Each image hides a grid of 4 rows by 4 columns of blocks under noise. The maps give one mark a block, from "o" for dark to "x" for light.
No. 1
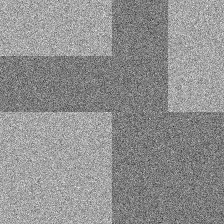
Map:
x x o x
o o o x
x x o o
x x o o
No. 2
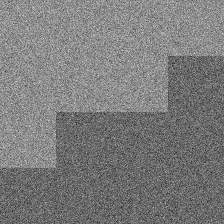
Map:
x x x x
x x x o
x o o o
o o o o
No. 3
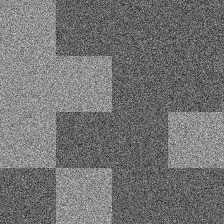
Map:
x o o o
x x o o
x o o x
o x o o
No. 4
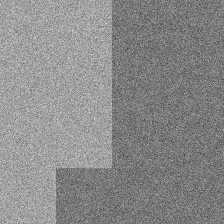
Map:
x x o o
x x o o
x x o o
x o o o
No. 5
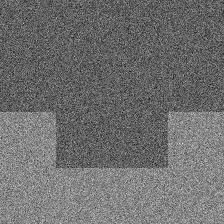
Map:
o o o o
o o o o
x o o x
x x x x
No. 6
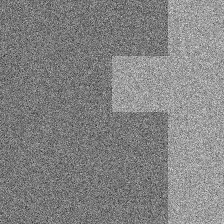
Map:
o o o x
o o x x
o o o x
o o o x
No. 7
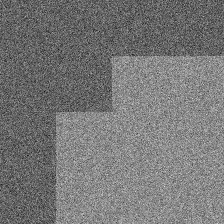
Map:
o o o o
o o x x
o x x x
o x x x
